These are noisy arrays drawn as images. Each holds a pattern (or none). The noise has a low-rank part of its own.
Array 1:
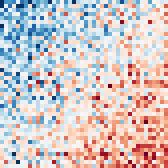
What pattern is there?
a smooth slope
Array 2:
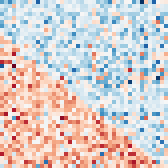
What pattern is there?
a sharp edge
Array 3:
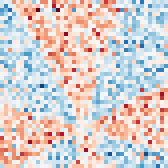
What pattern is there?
spokes from one point
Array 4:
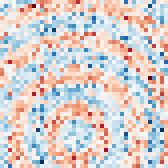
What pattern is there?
rings round one point
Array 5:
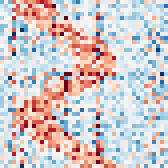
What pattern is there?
a wavy band
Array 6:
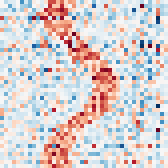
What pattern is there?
a wavy band
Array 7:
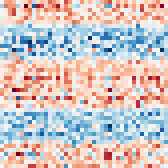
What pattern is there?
horizontal stripes
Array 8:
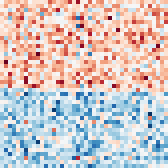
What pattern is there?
a sharp edge
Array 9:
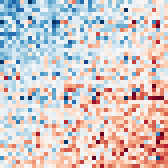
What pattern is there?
a smooth slope
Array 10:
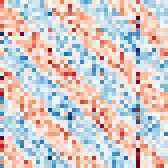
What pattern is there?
diagonal stripes
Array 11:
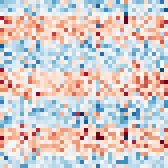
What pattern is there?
horizontal stripes
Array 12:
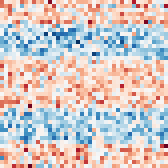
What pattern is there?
horizontal stripes
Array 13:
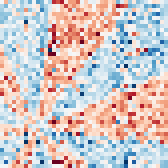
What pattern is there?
spokes from one point
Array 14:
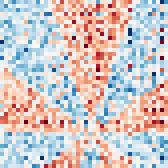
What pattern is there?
spokes from one point
